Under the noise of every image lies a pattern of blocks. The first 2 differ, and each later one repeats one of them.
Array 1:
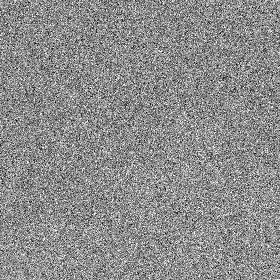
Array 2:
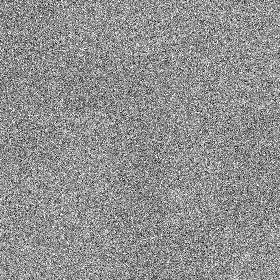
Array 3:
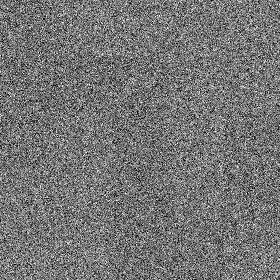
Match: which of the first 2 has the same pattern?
2
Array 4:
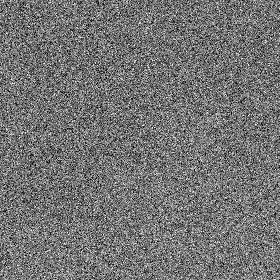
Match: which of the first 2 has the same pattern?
1
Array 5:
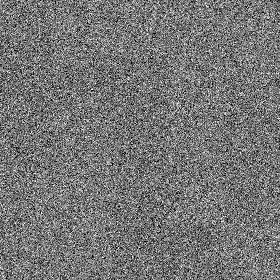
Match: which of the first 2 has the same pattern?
2
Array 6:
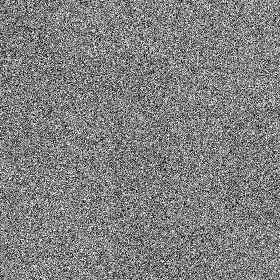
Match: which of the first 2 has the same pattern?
2
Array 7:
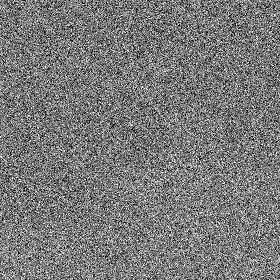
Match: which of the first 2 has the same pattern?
1
